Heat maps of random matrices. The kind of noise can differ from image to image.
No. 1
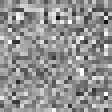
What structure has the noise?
low rank plus noise
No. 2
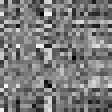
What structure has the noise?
low rank plus noise
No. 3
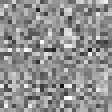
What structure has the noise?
low rank plus noise
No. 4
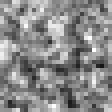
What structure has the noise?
blotchy
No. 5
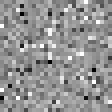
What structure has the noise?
heavy tails
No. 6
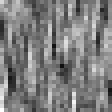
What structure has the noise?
streaked along the columns
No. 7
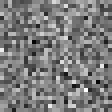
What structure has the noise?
independent entries
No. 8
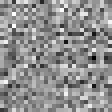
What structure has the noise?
low rank plus noise
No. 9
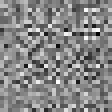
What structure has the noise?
low rank plus noise
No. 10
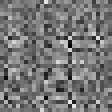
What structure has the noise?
low rank plus noise
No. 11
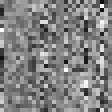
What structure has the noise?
columns of uneven size
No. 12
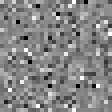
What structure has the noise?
heavy tails
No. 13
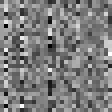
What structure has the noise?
columns of uneven size
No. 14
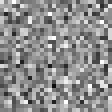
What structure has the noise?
low rank plus noise
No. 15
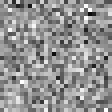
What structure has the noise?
independent entries
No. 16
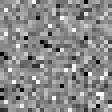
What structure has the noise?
heavy tails
